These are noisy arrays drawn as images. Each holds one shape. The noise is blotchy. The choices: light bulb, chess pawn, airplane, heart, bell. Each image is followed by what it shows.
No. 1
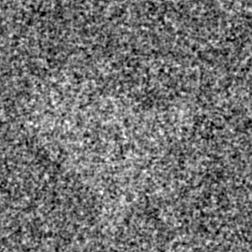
bell
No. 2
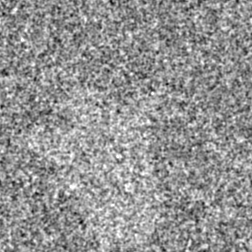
bell
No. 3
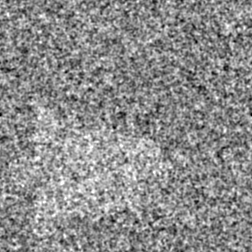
bell
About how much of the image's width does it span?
two thirds
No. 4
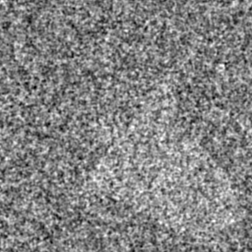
bell
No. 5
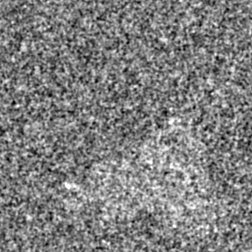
chess pawn
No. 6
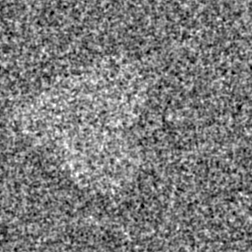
heart
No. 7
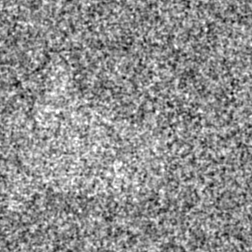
bell
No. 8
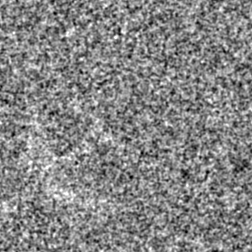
airplane
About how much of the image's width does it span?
half
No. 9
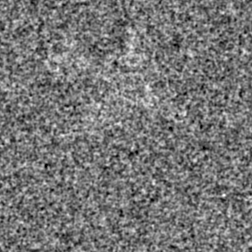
airplane
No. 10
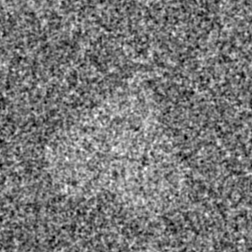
heart
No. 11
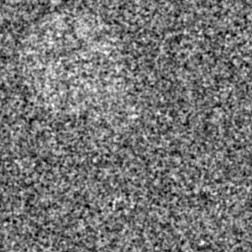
light bulb
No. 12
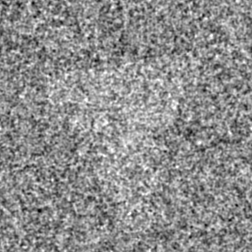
chess pawn
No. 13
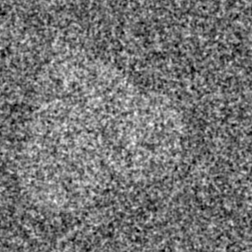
heart
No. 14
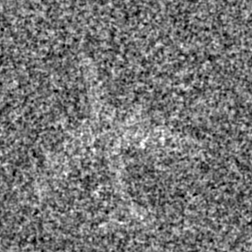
airplane
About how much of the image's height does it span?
two thirds
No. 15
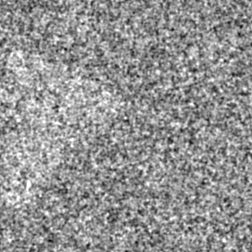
chess pawn
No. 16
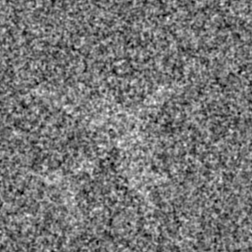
airplane
